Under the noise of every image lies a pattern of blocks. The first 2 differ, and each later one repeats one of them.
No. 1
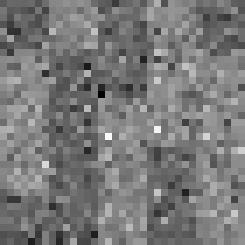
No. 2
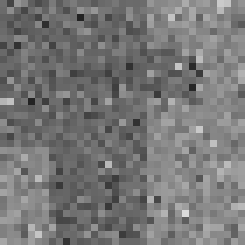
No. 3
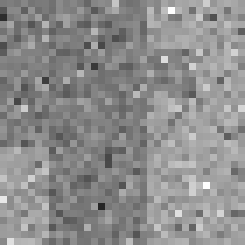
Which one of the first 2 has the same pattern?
2
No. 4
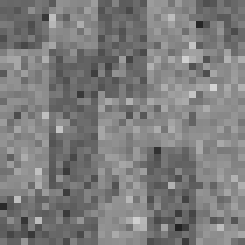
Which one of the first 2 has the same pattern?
1
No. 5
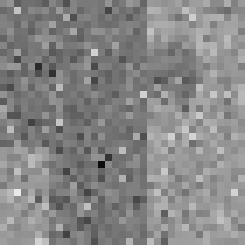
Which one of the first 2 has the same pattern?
2
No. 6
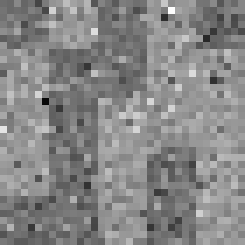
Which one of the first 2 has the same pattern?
1
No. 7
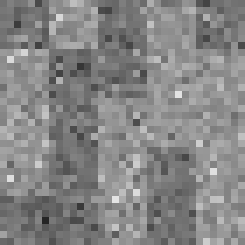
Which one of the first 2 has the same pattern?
1
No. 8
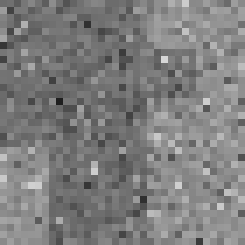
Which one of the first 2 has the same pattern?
2
